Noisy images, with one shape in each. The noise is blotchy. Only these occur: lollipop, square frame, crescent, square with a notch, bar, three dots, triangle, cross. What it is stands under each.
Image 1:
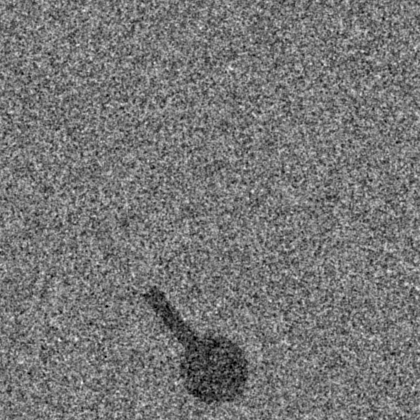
lollipop
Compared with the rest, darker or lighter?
darker
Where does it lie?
bottom middle
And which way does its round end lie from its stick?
down and right
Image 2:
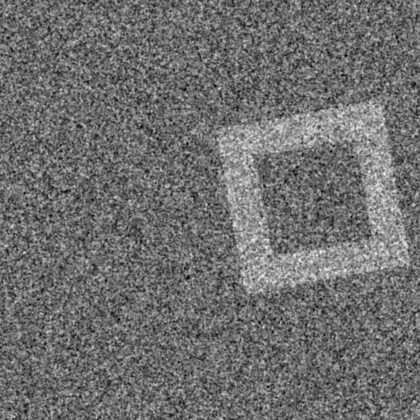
square frame
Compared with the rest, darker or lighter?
lighter
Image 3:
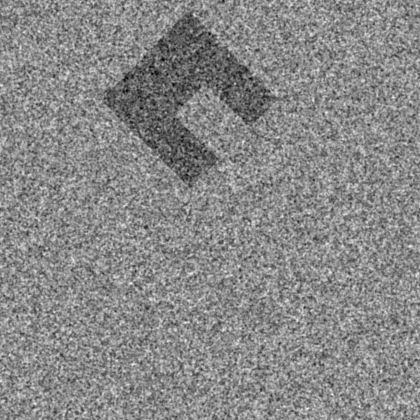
square with a notch
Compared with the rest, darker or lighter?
darker
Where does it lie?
top middle
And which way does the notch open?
down and right
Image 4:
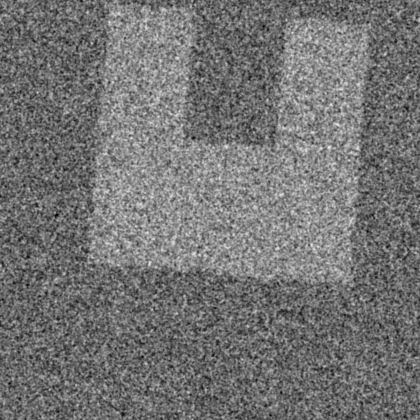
square with a notch
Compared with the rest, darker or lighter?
lighter
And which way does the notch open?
up
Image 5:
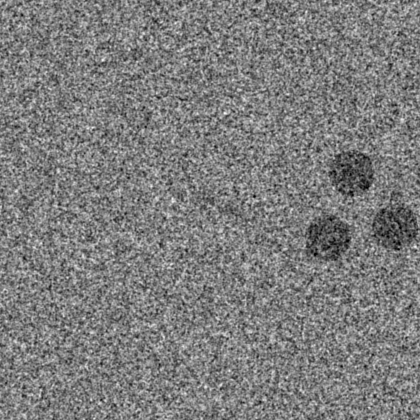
three dots
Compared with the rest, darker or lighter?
darker
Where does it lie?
middle right
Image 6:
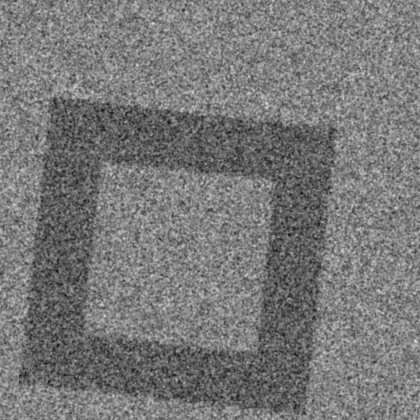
square frame
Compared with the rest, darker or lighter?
darker
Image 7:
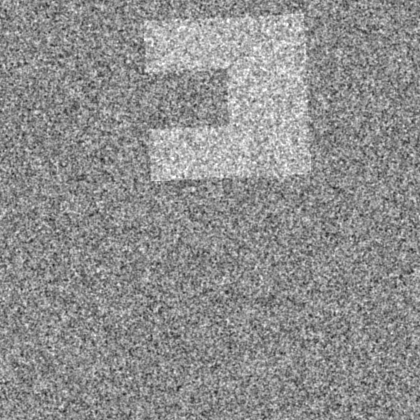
square with a notch
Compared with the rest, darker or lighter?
lighter
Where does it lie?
top middle
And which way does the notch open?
left
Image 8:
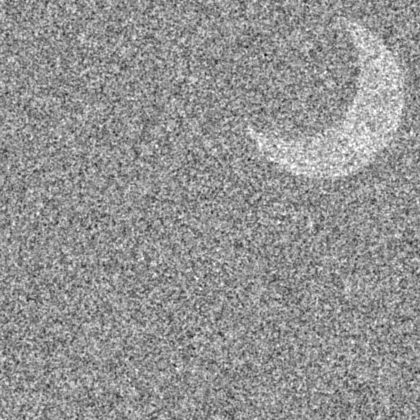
crescent
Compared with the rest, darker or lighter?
lighter
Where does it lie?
top right
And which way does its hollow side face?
up and left
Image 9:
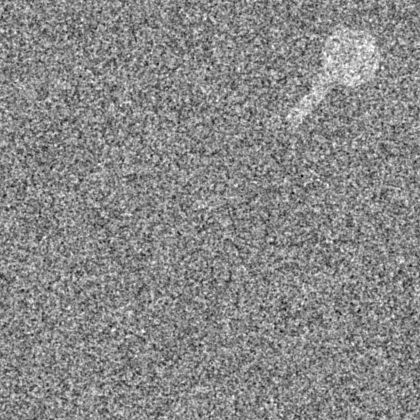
lollipop
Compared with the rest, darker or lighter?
lighter
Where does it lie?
top right
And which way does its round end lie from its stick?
up and right
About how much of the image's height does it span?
a quarter
